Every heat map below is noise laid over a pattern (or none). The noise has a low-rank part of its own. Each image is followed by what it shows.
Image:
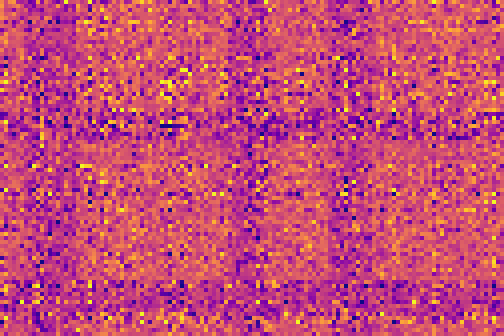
bands of rows crossing bands of columns
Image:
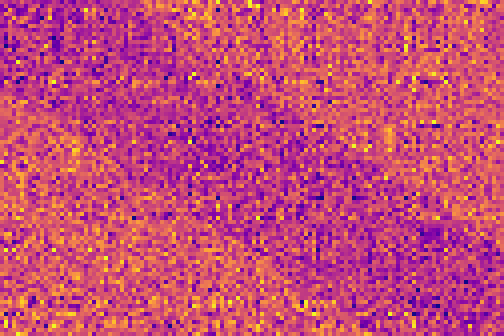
a diagonal band
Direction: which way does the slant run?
top left to bottom right
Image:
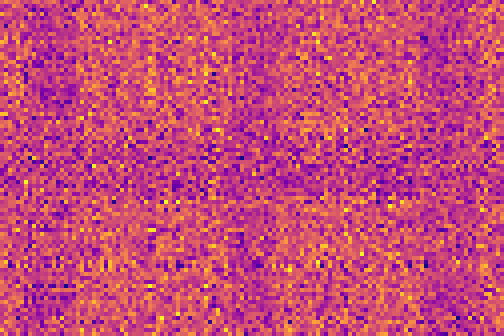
bands of rows crossing bands of columns
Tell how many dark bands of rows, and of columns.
1 and 3
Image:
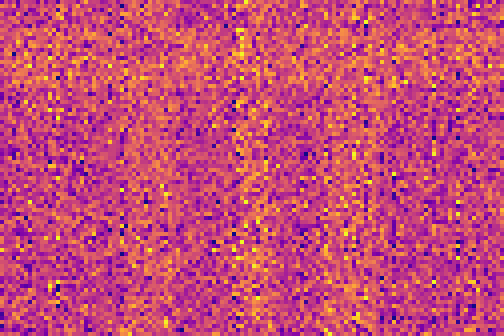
bands of rows crossing bands of columns
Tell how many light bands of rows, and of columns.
1 and 3
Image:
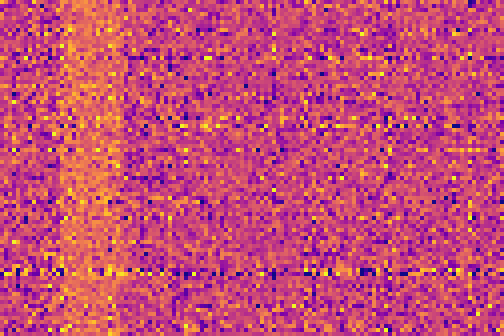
one band of columns
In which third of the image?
left
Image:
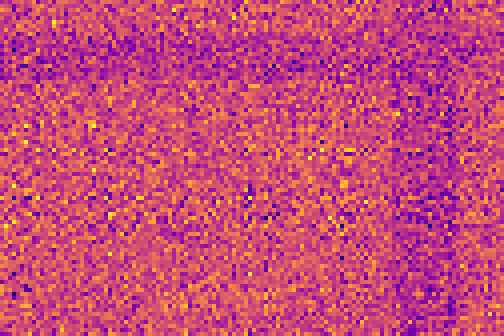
bands of rows crossing bands of columns
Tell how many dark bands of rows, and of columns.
1 and 1
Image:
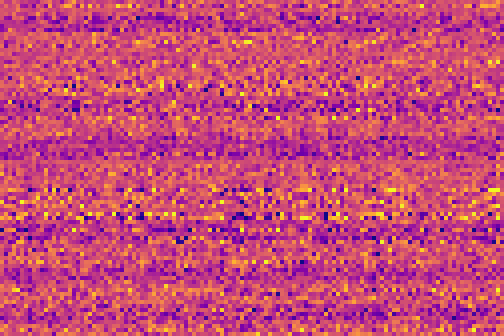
bands of rows
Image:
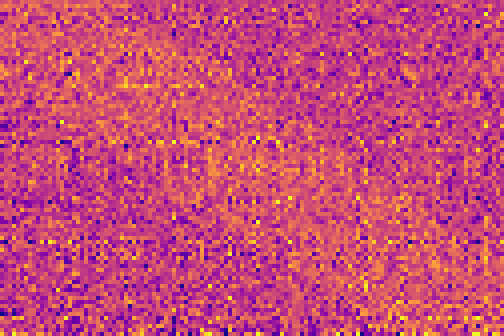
a diagonal band
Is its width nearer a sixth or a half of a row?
a half
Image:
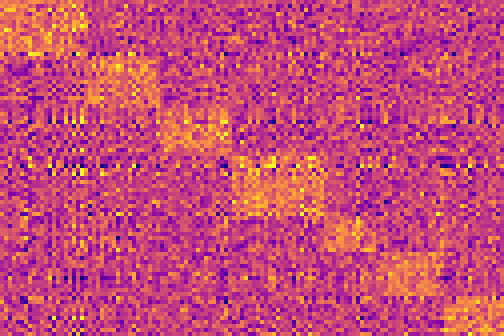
blocks along the diagonal
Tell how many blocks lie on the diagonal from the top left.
7
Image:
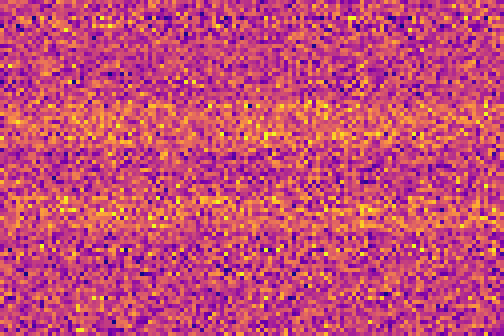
bands of rows
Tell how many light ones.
2
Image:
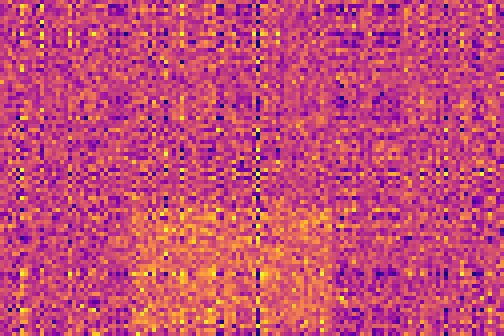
one block
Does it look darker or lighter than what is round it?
lighter
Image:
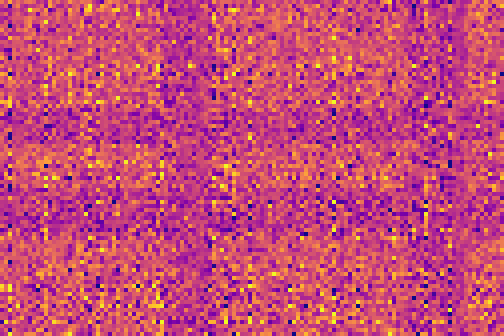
bands of rows crossing bands of columns
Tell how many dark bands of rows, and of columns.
2 and 2
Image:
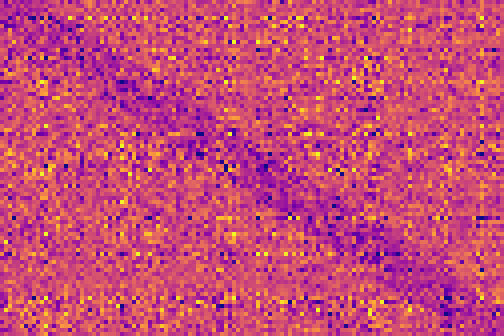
a diagonal band
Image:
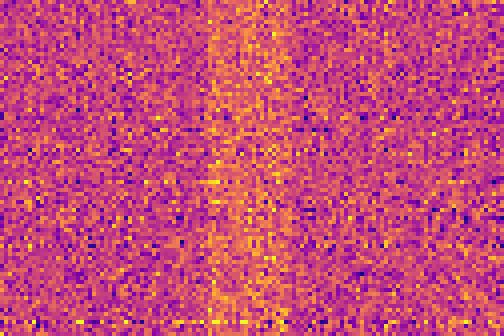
one band of columns
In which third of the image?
middle
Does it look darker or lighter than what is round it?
lighter
